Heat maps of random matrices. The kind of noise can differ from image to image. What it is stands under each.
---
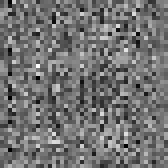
columns of uneven size
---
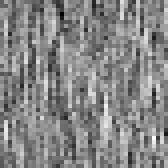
streaked along the columns
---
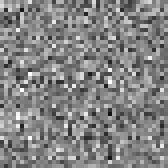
low rank plus noise
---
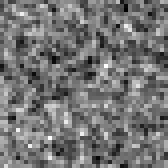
blotchy
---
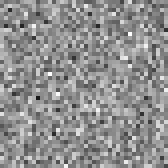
independent entries
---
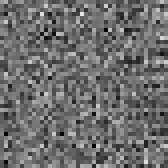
low rank plus noise
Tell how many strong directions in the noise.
five to eight
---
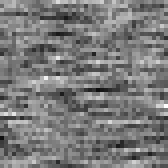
streaked along the rows
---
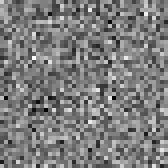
low rank plus noise
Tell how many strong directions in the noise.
five to eight
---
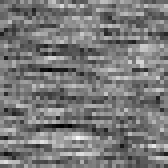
streaked along the rows
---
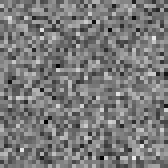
independent entries
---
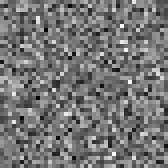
independent entries
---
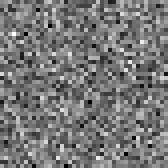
independent entries
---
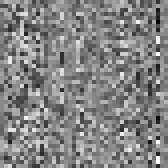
columns of uneven size
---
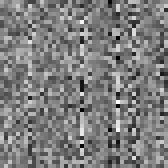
columns of uneven size
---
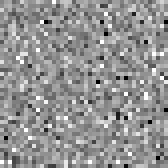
heavy tails
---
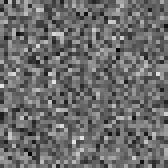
independent entries
